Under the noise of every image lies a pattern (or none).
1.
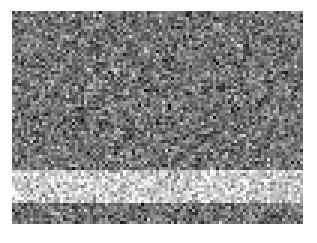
one horizontal stripe
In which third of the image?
bottom
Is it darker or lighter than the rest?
lighter
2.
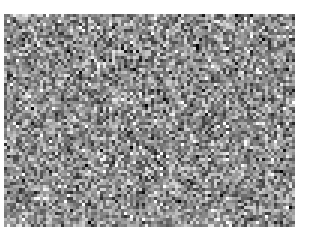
only noise
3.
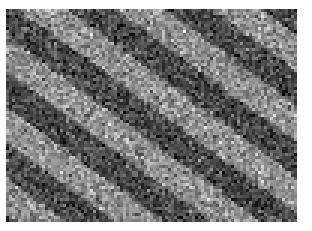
diagonal stripes
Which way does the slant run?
top left to bottom right
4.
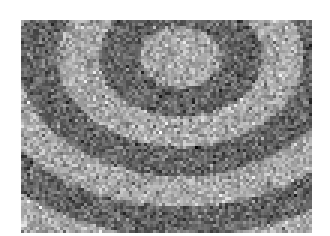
rings round one point
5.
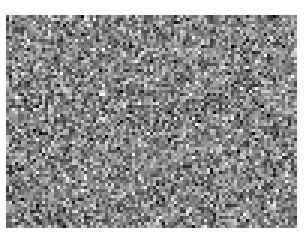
only noise
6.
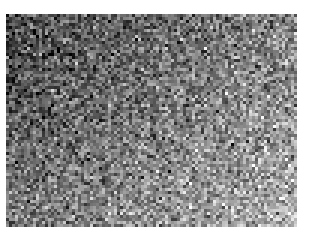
a smooth slope
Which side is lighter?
bottom right
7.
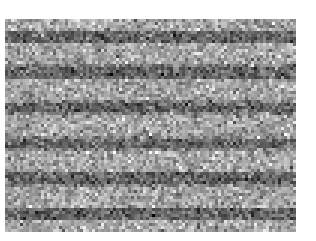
horizontal stripes
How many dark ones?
6
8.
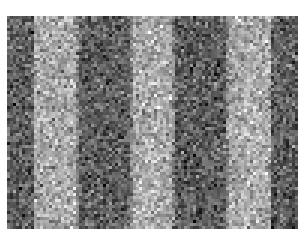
vertical stripes
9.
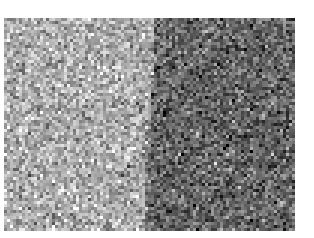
a sharp edge
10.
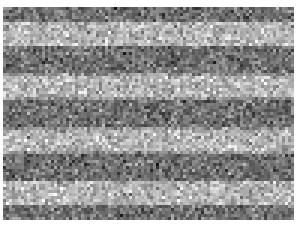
horizontal stripes
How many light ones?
4
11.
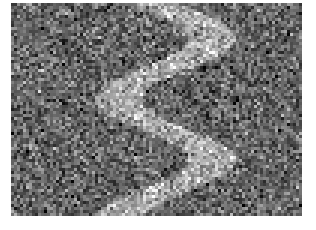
a wavy band
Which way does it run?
top to bottom
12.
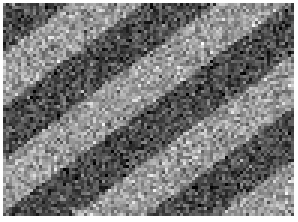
diagonal stripes
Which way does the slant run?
bottom left to top right
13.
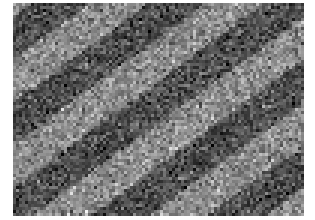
diagonal stripes
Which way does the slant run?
bottom left to top right
